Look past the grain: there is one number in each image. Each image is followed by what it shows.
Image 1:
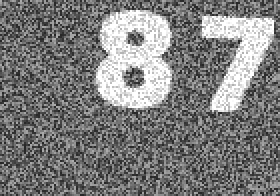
87
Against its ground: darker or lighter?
lighter
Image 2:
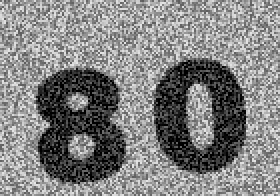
80
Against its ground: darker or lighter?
darker
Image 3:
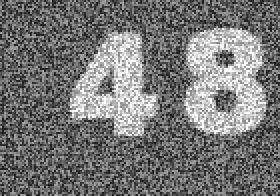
48
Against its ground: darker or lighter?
lighter
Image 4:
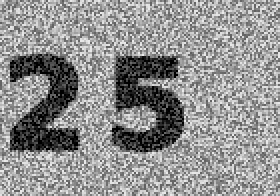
25
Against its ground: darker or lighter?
darker
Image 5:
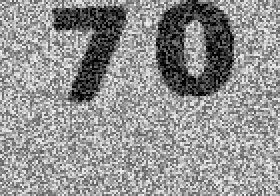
70
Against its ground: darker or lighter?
darker
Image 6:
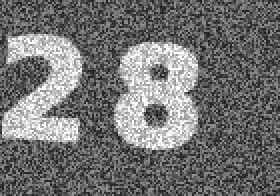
28
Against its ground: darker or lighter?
lighter
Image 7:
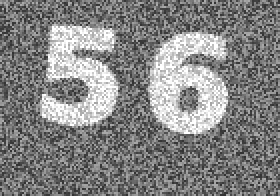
56
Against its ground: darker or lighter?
lighter
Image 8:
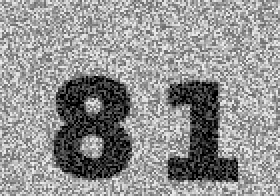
81
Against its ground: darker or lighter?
darker
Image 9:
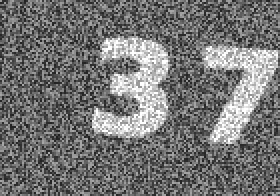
37
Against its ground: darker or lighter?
lighter
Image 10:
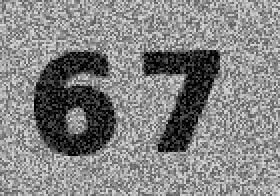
67
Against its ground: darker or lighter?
darker
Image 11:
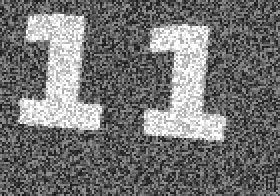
11
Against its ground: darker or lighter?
lighter
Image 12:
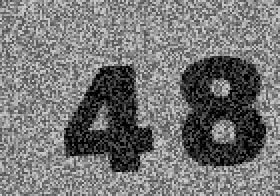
48
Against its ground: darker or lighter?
darker
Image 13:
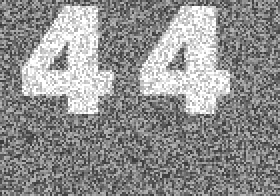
44
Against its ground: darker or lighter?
lighter
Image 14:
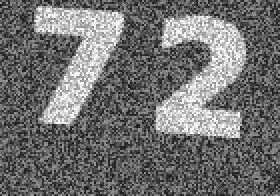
72
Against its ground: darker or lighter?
lighter
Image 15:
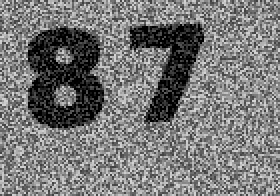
87
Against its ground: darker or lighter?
darker
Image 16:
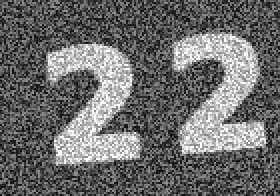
22
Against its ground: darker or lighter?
lighter
